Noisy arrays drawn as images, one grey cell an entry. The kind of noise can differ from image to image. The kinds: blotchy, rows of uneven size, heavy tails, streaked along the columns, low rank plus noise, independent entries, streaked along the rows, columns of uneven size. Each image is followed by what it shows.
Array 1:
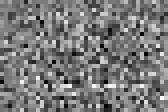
low rank plus noise
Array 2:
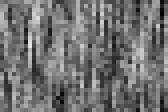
streaked along the columns
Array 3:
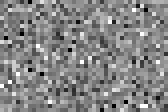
heavy tails
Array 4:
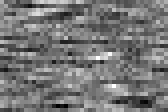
streaked along the rows
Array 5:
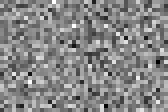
independent entries
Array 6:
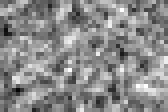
blotchy
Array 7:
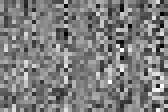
columns of uneven size
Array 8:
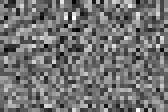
low rank plus noise
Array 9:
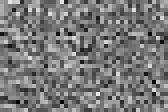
low rank plus noise
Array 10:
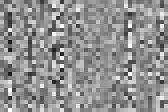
columns of uneven size
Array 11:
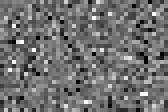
heavy tails
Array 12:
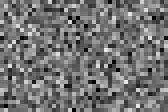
independent entries
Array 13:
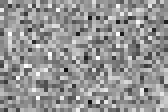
independent entries
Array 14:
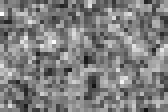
blotchy
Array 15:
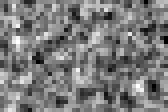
blotchy
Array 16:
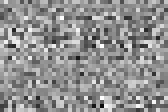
rows of uneven size
